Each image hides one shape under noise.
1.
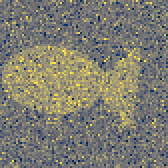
fish
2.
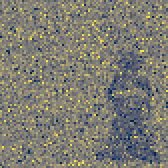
chess bishop
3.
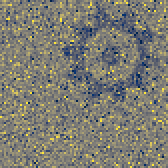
gear
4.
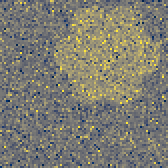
flower
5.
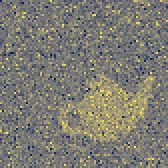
teapot
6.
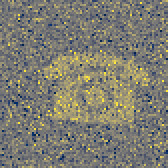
telephone
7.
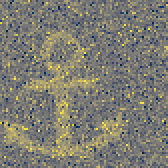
anchor
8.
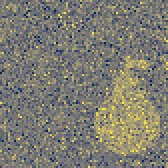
pear
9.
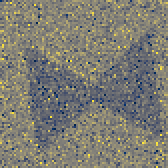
bow tie
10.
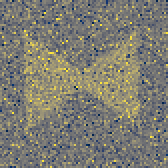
bow tie
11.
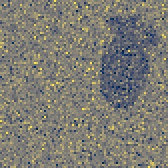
footprint
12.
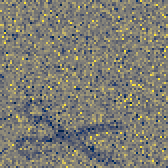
pair of scissors
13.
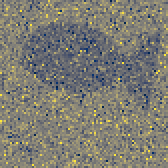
fish
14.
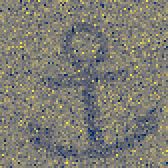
anchor
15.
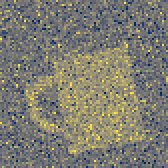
cup
